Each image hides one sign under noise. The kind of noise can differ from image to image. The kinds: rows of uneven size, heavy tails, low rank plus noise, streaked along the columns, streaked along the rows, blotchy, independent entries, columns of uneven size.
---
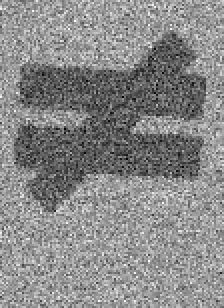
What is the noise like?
low rank plus noise
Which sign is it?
not-equal sign
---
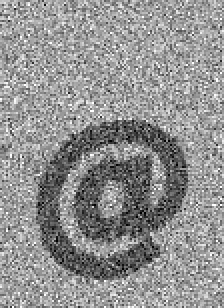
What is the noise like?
low rank plus noise
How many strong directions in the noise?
five to eight
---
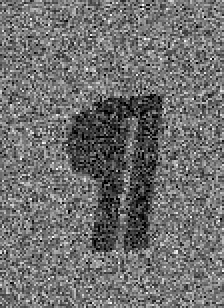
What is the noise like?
low rank plus noise
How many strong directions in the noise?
three or four
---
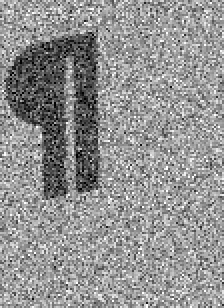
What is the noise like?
independent entries
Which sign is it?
pilcrow
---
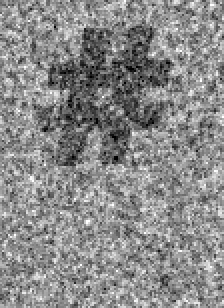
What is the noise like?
blotchy
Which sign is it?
hash sign
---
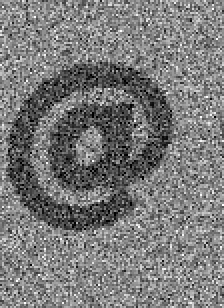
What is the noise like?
independent entries
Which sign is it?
at sign
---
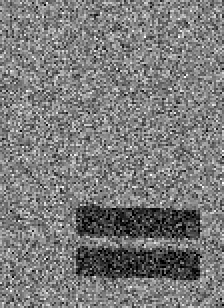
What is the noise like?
low rank plus noise
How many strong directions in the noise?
two
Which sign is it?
equals sign
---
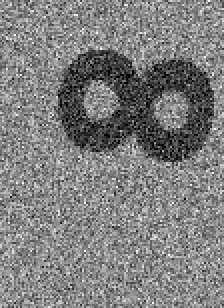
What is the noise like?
independent entries
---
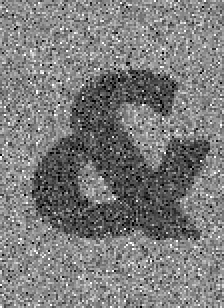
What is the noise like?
heavy tails
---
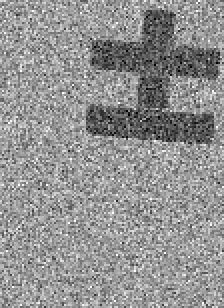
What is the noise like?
independent entries
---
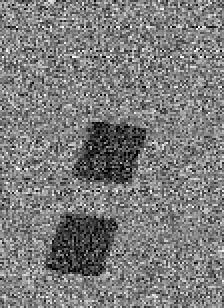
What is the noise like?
rows of uneven size
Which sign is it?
colon
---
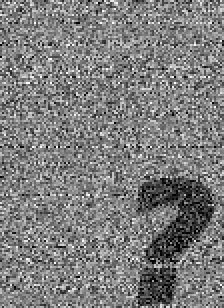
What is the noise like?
rows of uneven size
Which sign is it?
question mark
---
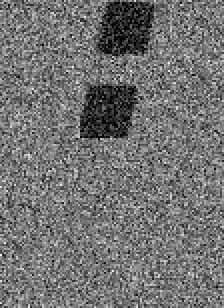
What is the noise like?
independent entries
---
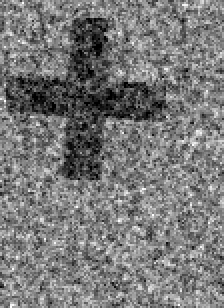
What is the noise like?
blotchy
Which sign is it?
plus sign
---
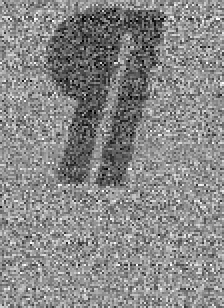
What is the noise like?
rows of uneven size
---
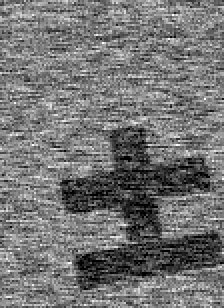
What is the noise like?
streaked along the rows
